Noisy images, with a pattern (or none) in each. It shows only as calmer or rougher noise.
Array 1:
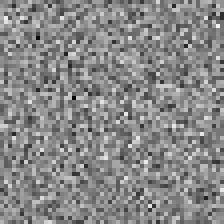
only noise
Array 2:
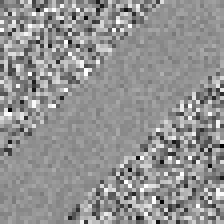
a diagonal band
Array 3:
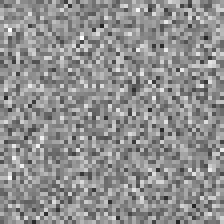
only noise
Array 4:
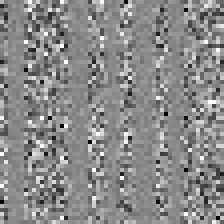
bands of columns
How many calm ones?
5
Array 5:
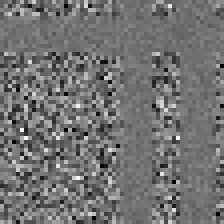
bands of rows crossing bands of columns
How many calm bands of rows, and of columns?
1 and 2
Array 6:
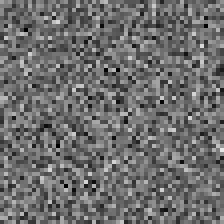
only noise
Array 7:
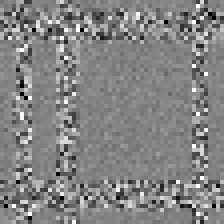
bands of rows crossing bands of columns
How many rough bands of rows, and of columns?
2 and 3
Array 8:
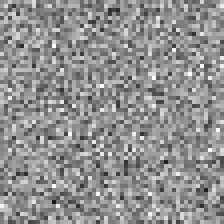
only noise
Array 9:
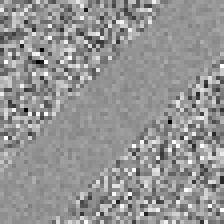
a diagonal band
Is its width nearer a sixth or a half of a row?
a half
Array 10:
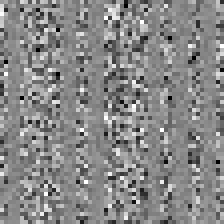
bands of columns
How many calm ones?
6
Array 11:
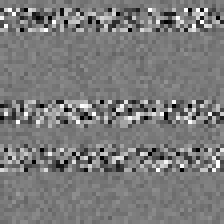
bands of rows
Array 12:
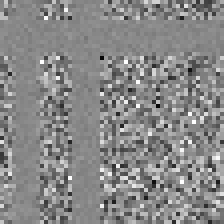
bands of rows crossing bands of columns
